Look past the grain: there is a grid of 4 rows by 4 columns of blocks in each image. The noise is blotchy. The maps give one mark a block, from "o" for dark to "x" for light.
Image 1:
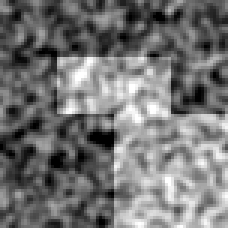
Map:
o o o o
o x x o
o o x x
o o x x
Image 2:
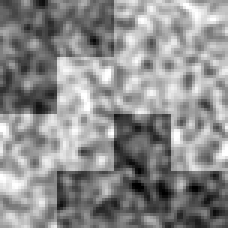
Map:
o o x x
o x x x
x x o x
x o o o
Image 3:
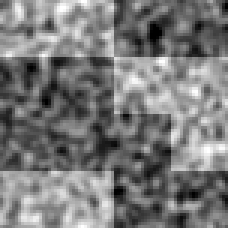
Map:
x x o o
o o x x
o o o x
x x o o
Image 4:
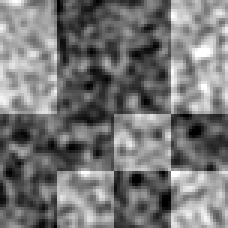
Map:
x o o x
x o o x
o o x o
o x o x
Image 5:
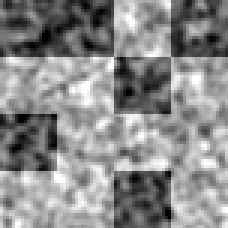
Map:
o o x o
x x o x
o x x x
x x o x
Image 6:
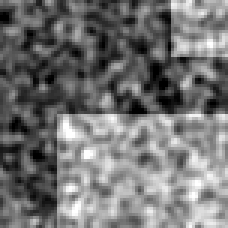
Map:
o o o x
o o o o
o x x x
o x x x
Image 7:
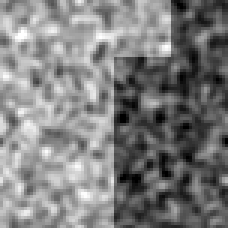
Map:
x x x o
x x o o
x x o o
x x o o
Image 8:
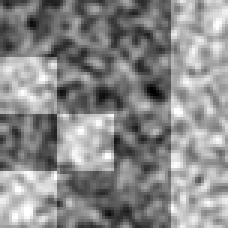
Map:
o o o x
x o o x
o x o x
x o o x
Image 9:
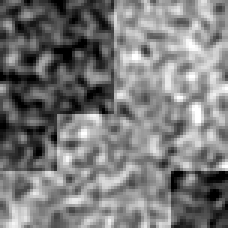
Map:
o o x x
o o x x
o x x x
x x x o
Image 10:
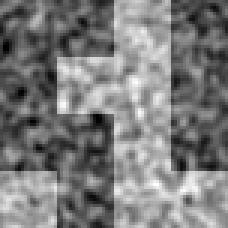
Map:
o o x o
o x x o
o o x o
x o x x
